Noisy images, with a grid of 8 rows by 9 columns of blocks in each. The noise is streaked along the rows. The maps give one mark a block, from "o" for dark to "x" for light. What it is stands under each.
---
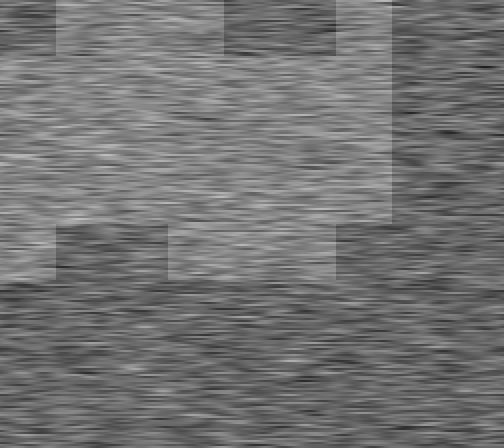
o x x x o o x o o
x x x x x x x o o
x x x x x x x o o
x x x x x x x o o
x o o x x x o o o
o o o o o o o o o
o o o o o o o o o
o o o o o o o o o
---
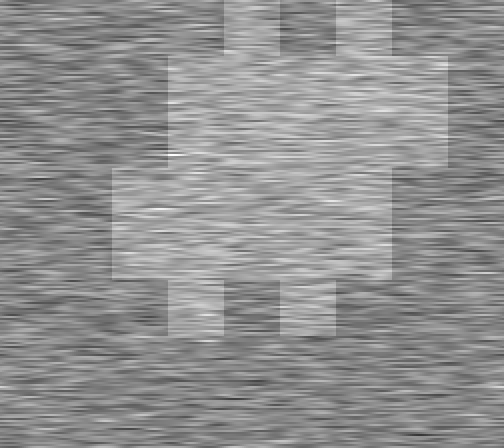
o o o o x o x o o
o o o x x x x x o
o o o x x x x x o
o o x x x x x o o
o o x x x x x o o
o o o x o x o o o
o o o o o o o o o
o o o o o o o o o
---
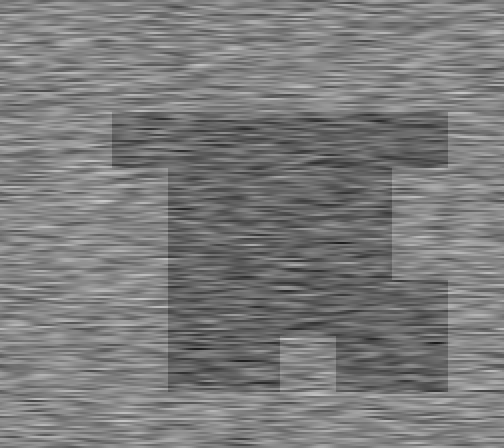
x x x x x x x x x
x x x x x x x x x
x x o o o o o o x
x x x o o o o x x
x x x o o o o x x
x x x o o o o o x
x x x o o x o o x
x x x x x x x x x
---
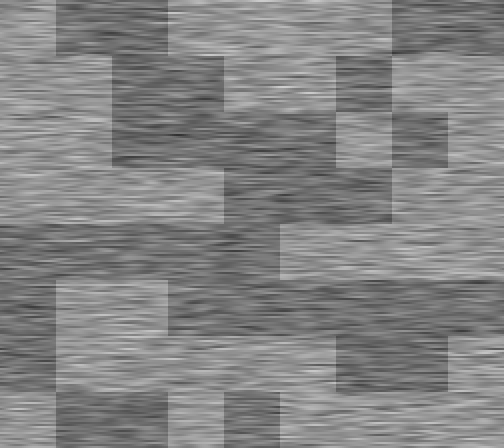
x o o x x x x o o
x x o o x x o x x
x x o o o o x o x
x x x x o o o x x
o o o o o x x x x
o x x o o o o o o
o x x x x x o o x
x o o x o x x x x
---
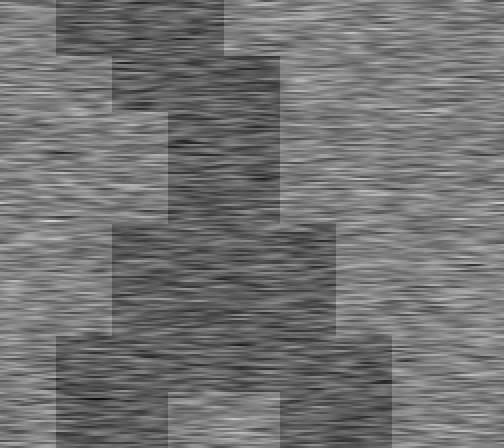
x o o o x x x x x
x x o o o x x x x
x x x o o x x x x
x x x o o x x x x
x x o o o o x x x
x x o o o o x x x
x o o o o o o x x
x o o x x o o x x
